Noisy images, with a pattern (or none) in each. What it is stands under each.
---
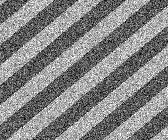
diagonal stripes
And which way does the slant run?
bottom left to top right
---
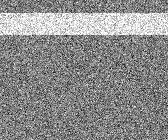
one horizontal stripe
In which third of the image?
top
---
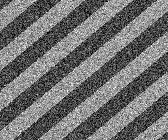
diagonal stripes
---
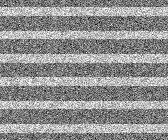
horizontal stripes
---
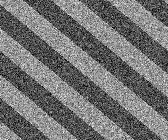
diagonal stripes
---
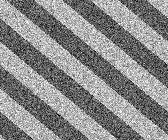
diagonal stripes
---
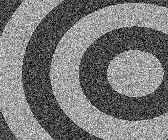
rings round one point
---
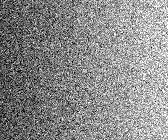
a smooth slope
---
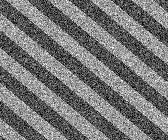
diagonal stripes
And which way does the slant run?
top left to bottom right
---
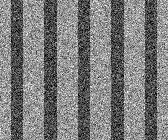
vertical stripes
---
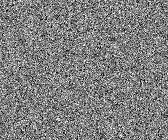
only noise
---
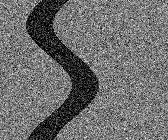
a wavy band
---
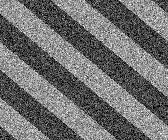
diagonal stripes
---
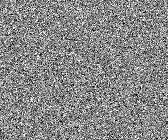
only noise
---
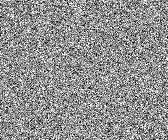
only noise
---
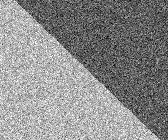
a sharp edge
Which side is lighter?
bottom left
